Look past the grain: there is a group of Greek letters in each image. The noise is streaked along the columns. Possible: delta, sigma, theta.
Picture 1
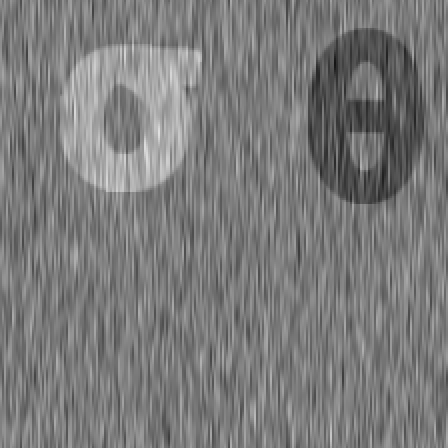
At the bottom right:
nothing
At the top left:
sigma
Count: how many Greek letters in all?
2
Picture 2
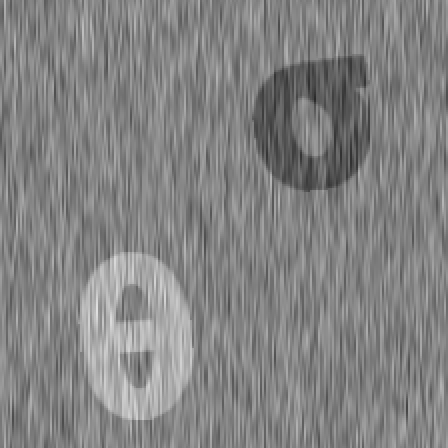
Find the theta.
bottom left
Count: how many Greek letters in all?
2
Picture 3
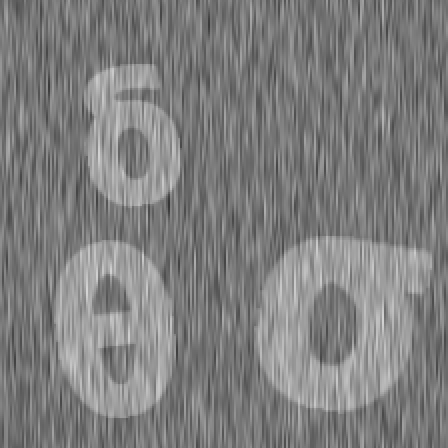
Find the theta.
bottom left
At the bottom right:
sigma
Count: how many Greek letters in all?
3
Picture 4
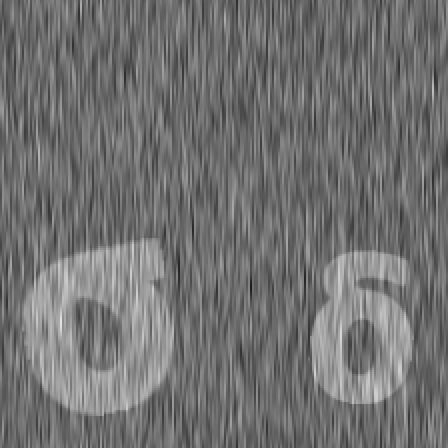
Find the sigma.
bottom left
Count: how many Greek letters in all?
2
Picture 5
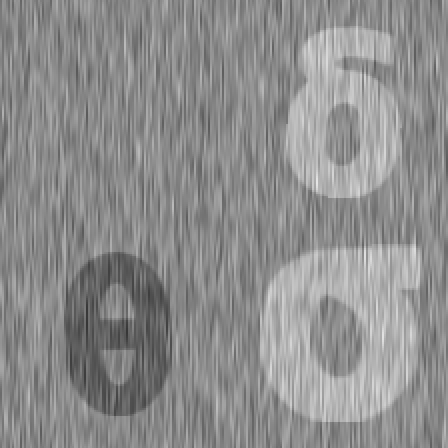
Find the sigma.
bottom right
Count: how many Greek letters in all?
3
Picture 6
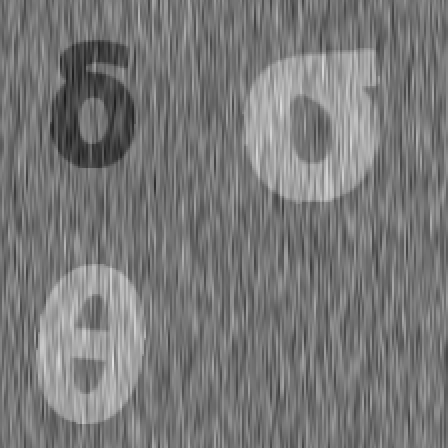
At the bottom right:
nothing
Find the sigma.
top right
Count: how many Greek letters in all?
3
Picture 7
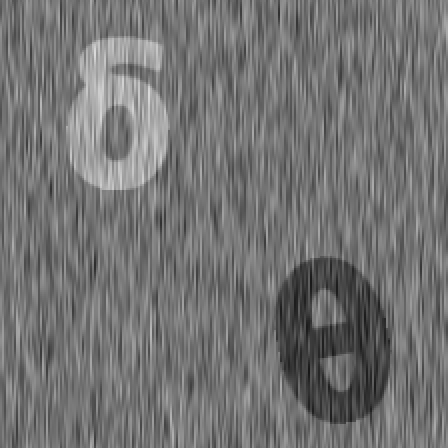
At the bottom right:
theta
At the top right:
nothing
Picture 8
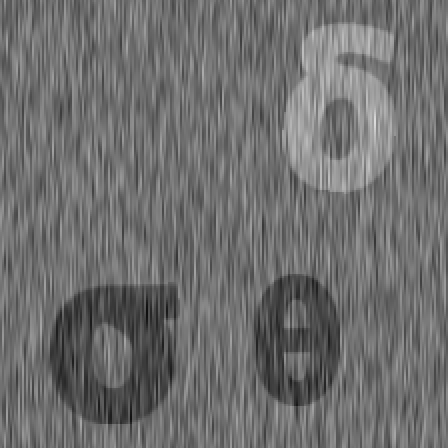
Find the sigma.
bottom left
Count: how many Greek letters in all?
3
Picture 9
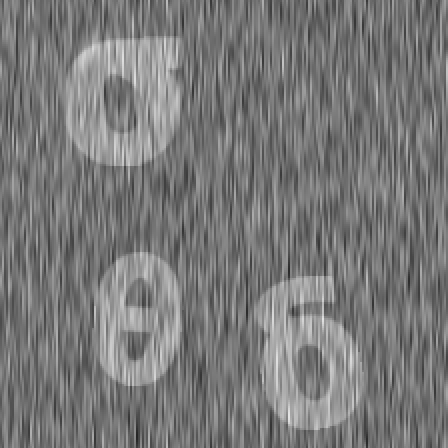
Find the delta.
bottom right
